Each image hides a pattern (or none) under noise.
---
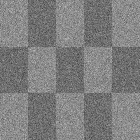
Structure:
a checkerboard
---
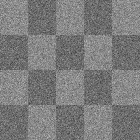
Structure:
a checkerboard
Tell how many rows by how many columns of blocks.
4 by 5
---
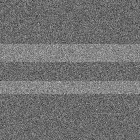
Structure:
bands of rows
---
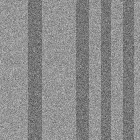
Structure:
bands of columns
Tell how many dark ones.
4
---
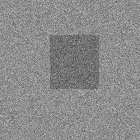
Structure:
one block
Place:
centre
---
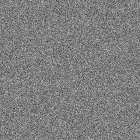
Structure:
only noise
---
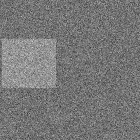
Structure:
one block
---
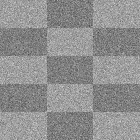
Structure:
a checkerboard
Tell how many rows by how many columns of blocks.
5 by 3
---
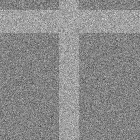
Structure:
bands of rows crossing bands of columns
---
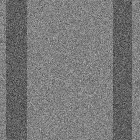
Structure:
bands of columns
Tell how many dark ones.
2
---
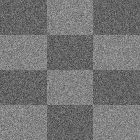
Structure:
a checkerboard
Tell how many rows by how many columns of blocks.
4 by 3
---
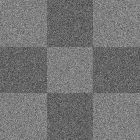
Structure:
a checkerboard
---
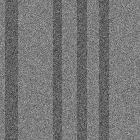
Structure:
bands of columns
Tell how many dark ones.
4
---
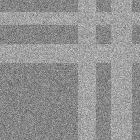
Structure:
bands of rows crossing bands of columns
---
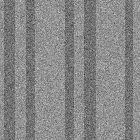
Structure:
bands of columns
